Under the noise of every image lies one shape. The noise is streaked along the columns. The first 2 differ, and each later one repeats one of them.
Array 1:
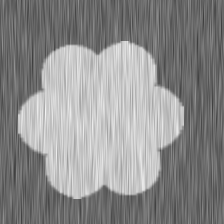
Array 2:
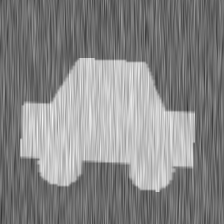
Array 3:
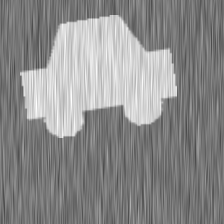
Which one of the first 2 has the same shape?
2
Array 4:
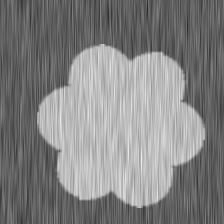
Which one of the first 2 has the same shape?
1
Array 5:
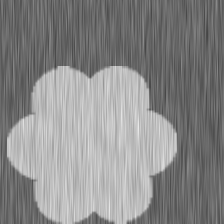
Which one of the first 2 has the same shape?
1
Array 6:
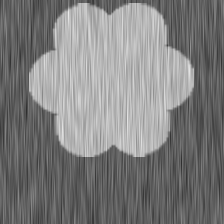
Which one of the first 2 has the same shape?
1
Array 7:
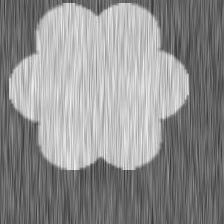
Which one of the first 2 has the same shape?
1
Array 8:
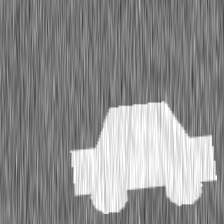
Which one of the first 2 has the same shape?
2
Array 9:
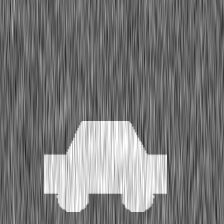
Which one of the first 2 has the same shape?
2
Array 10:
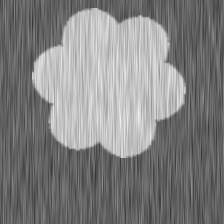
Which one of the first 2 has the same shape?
1
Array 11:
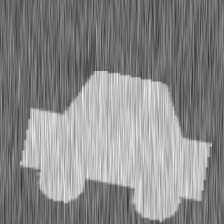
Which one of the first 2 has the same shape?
2
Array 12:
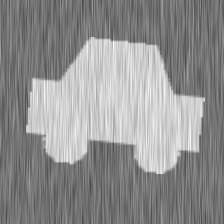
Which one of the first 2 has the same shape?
2
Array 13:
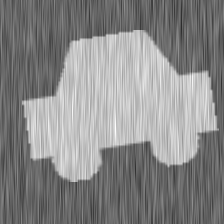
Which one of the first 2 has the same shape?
2
